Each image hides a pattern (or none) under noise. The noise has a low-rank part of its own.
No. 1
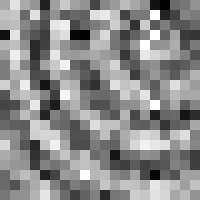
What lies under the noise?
rings round one point
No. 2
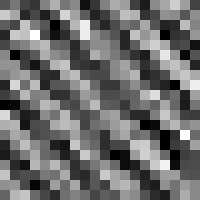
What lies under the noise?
diagonal stripes
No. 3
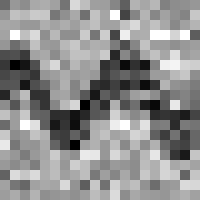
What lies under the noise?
a wavy band
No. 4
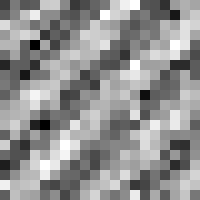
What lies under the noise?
diagonal stripes
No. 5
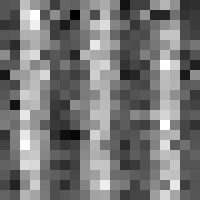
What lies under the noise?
vertical stripes
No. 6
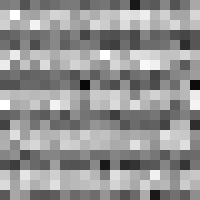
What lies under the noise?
horizontal stripes
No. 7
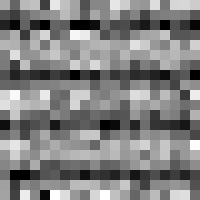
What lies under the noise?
horizontal stripes
